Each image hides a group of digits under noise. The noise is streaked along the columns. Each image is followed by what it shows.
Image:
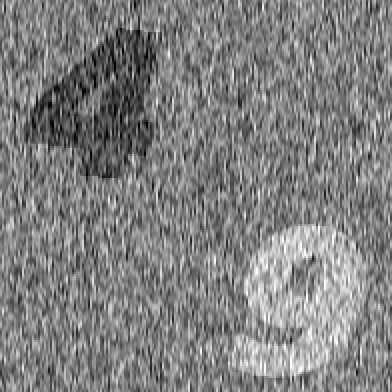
top left: dark 4; bottom right: light 9
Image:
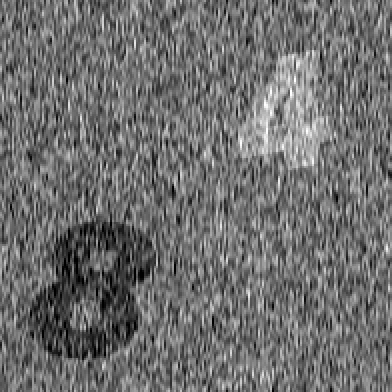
top right: light 4; bottom left: dark 8
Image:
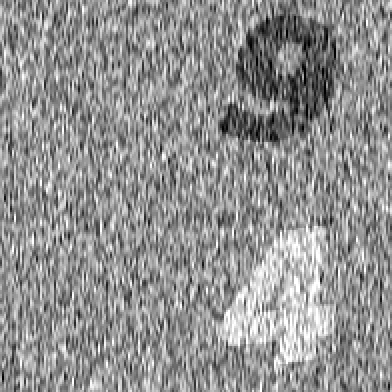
top right: dark 9; bottom right: light 4
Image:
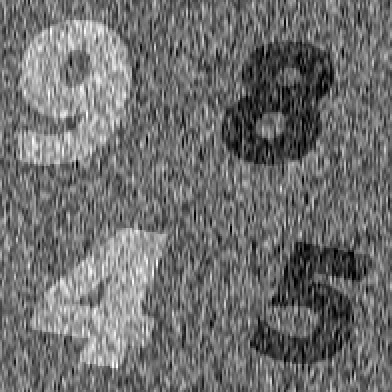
top left: light 9; top right: dark 8; bottom left: light 4; bottom right: dark 5
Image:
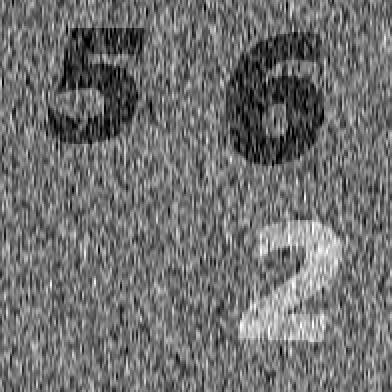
top left: dark 5; top right: dark 6; bottom right: light 2
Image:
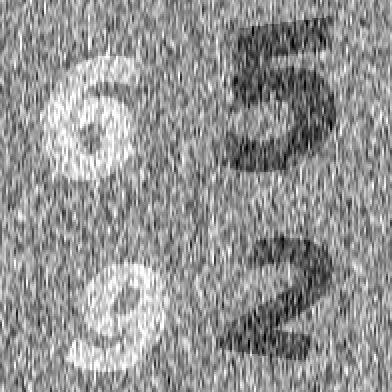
top left: light 6; top right: dark 5; bottom left: light 9; bottom right: dark 2
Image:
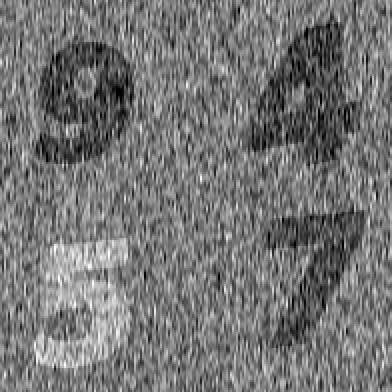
top left: dark 9; top right: dark 4; bottom left: light 5; bottom right: dark 7
